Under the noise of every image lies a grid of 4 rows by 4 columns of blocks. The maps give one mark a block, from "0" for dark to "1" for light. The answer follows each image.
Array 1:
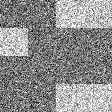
0 0 1 1
1 0 0 0
0 0 0 0
0 0 1 1
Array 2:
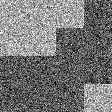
1 1 1 0
1 1 0 0
0 0 0 0
0 0 0 1
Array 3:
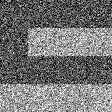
0 0 0 0
0 1 1 1
0 0 0 0
1 1 1 1
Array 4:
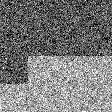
0 0 0 0
0 0 0 0
0 1 1 1
1 1 1 1
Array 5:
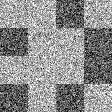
1 1 0 1
0 1 1 0
1 1 1 0
0 1 0 1
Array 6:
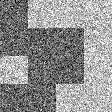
0 1 1 1
0 0 0 1
1 0 0 1
0 0 1 1
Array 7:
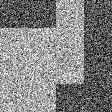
0 0 1 0
1 1 1 0
1 1 1 0
1 1 0 0
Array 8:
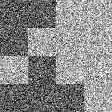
0 0 1 1
0 1 1 1
1 0 1 1
0 0 0 1
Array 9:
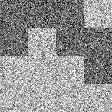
0 0 0 1
0 1 0 0
1 1 1 0
1 1 1 1
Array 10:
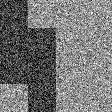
0 1 1 1
0 0 1 1
0 0 1 1
1 0 1 1
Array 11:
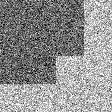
0 0 0 1
0 0 0 1
0 0 1 1
1 1 1 1
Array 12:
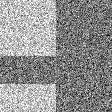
1 1 0 0
1 1 0 0
0 0 0 0
1 1 0 0
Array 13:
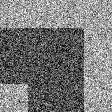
1 1 1 1
0 0 0 1
0 0 0 1
1 0 0 1
